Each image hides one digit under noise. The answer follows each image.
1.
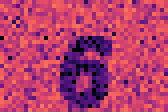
dark 6
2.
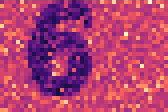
dark 6
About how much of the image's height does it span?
nearly all
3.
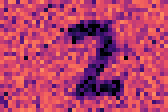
dark 2
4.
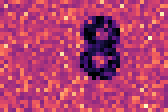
dark 8
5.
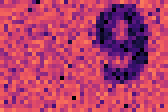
dark 9
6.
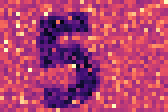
dark 5
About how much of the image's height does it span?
nearly all
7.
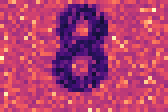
dark 8
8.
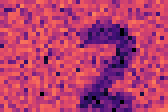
dark 2
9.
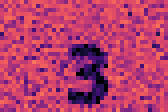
dark 3
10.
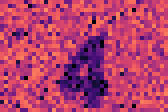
dark 4
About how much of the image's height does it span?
two thirds
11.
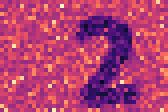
dark 2
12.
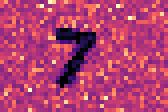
dark 7
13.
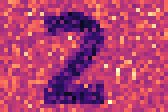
dark 2
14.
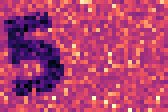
dark 5
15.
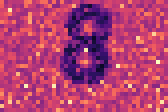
dark 8
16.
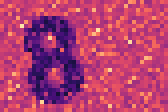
dark 8
